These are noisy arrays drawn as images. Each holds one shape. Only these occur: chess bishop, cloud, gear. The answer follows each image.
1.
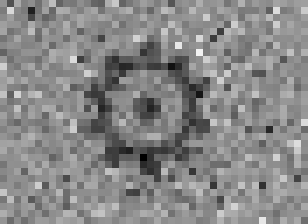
dark gear
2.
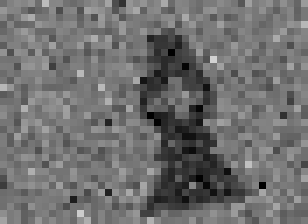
dark chess bishop
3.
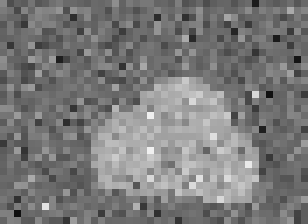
light cloud
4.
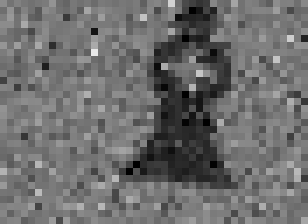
dark chess bishop
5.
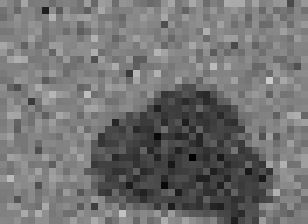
dark cloud
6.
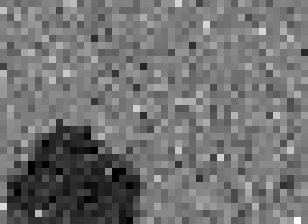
dark cloud, bottom left
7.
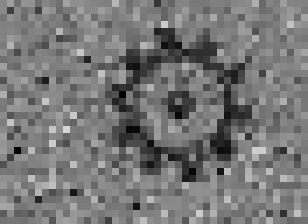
dark gear
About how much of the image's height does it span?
two thirds
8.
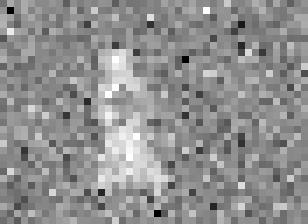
light chess bishop
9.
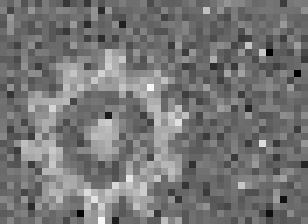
light gear
